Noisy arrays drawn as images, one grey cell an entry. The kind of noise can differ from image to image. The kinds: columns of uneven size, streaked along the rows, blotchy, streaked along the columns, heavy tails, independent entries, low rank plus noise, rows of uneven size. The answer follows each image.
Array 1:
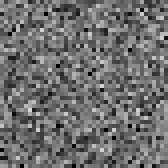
independent entries
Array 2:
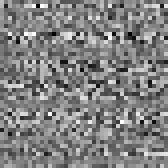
rows of uneven size
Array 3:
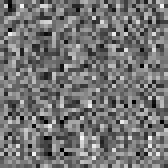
low rank plus noise
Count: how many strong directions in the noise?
two
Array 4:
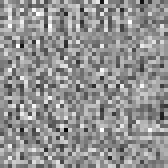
low rank plus noise
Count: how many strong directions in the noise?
two
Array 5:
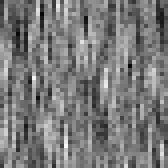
streaked along the columns
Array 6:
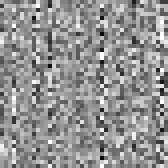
columns of uneven size
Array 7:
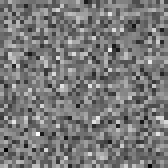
independent entries
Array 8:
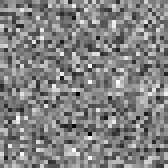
independent entries
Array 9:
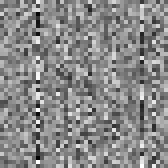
columns of uneven size
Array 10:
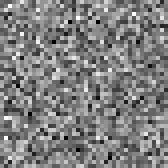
independent entries
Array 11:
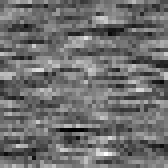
streaked along the rows
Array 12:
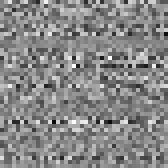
rows of uneven size
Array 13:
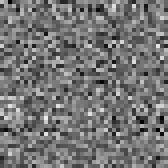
low rank plus noise
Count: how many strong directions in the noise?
five to eight
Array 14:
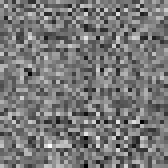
low rank plus noise
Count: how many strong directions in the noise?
one
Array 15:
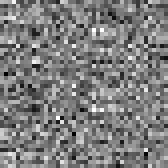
low rank plus noise
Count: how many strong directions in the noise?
three or four
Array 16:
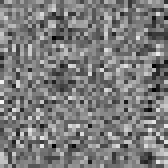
low rank plus noise
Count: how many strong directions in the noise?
three or four
